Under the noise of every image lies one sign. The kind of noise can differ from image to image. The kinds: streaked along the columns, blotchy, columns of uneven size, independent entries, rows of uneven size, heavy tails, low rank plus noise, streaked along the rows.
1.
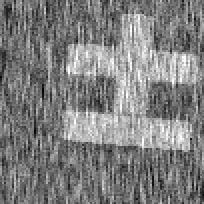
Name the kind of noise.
streaked along the columns
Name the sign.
plus-minus sign
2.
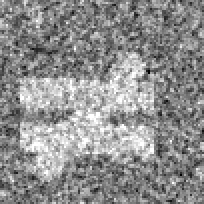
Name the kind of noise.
blotchy
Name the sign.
not-equal sign
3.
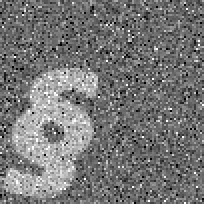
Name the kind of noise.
heavy tails
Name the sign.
section sign
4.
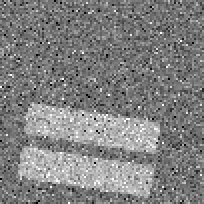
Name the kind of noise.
heavy tails
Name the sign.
equals sign
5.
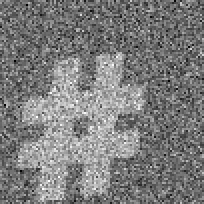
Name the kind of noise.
independent entries
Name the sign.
hash sign
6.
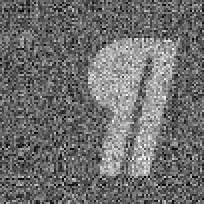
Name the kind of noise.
low rank plus noise
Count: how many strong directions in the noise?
two
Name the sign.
pilcrow
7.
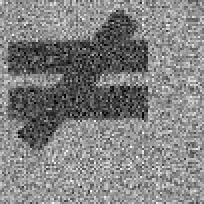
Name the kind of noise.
low rank plus noise
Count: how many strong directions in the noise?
one
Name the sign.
not-equal sign
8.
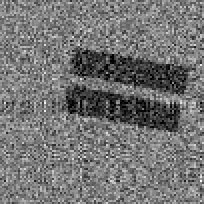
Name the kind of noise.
low rank plus noise
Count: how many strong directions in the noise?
one
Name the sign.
equals sign
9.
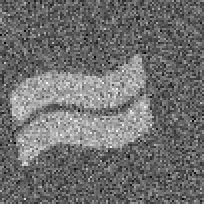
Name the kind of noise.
independent entries
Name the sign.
approximately sign
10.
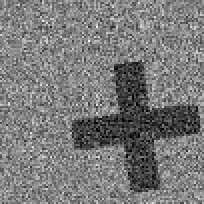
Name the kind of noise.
low rank plus noise
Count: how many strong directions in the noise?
three or four
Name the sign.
plus sign
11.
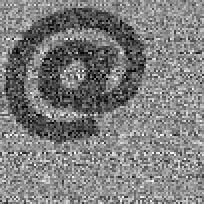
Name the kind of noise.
rows of uneven size
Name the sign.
at sign
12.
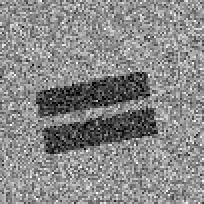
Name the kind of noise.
independent entries
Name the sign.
equals sign
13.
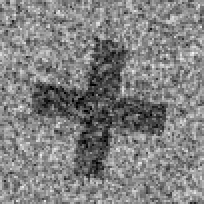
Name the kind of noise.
blotchy
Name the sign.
plus sign
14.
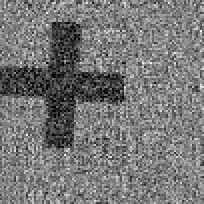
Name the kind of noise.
low rank plus noise
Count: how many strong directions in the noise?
five to eight
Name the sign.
plus sign
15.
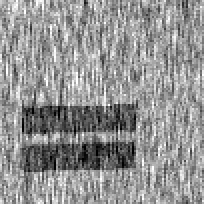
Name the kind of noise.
streaked along the columns
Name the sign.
equals sign
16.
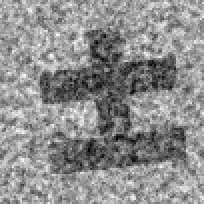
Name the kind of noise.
blotchy
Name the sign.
plus-minus sign
